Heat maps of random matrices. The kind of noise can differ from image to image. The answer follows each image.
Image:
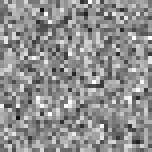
independent entries
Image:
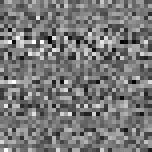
rows of uneven size
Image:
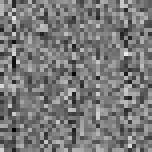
columns of uneven size
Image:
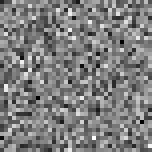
independent entries
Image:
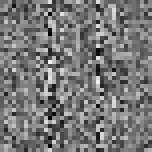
columns of uneven size
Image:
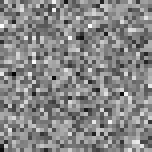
independent entries
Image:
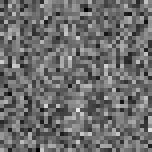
low rank plus noise
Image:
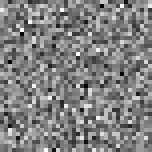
independent entries
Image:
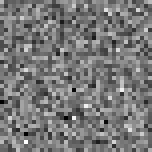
independent entries
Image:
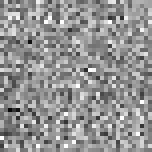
low rank plus noise
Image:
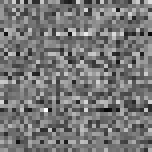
rows of uneven size
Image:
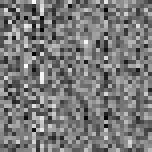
columns of uneven size
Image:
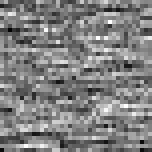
streaked along the rows
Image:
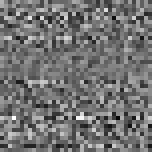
rows of uneven size
